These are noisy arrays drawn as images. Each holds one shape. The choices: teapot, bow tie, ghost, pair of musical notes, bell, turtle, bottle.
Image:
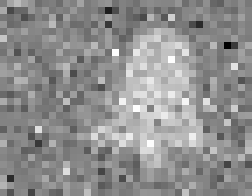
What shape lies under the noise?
bell
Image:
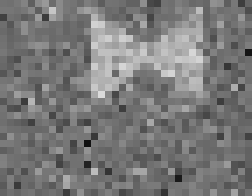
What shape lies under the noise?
bow tie
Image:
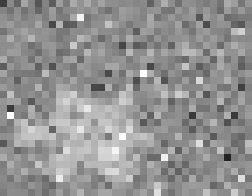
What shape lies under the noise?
turtle
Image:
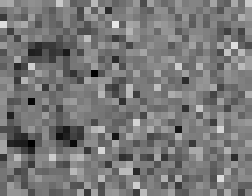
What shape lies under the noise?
pair of musical notes
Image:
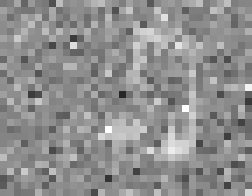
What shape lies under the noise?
pair of musical notes
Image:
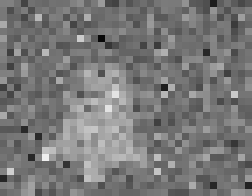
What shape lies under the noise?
bell
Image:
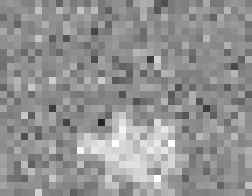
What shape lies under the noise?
turtle
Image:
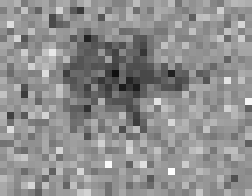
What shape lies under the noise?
turtle
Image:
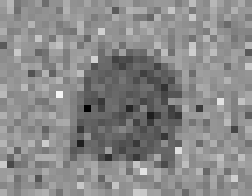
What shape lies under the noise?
ghost
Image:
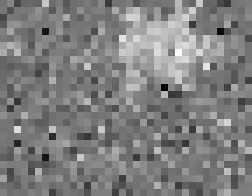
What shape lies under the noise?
turtle
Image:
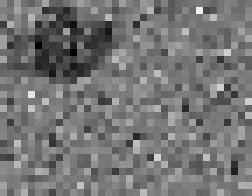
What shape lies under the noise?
teapot
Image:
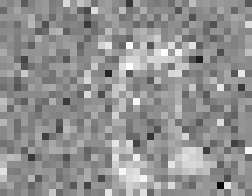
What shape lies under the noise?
pair of musical notes
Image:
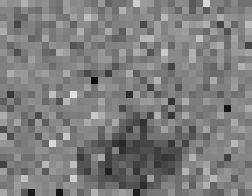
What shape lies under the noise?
teapot
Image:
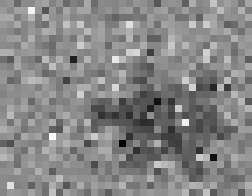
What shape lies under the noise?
turtle
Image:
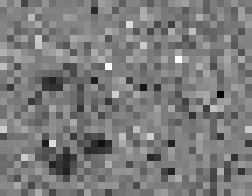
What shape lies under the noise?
pair of musical notes
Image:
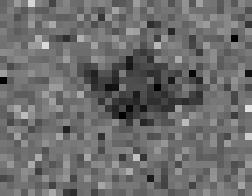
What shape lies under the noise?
teapot
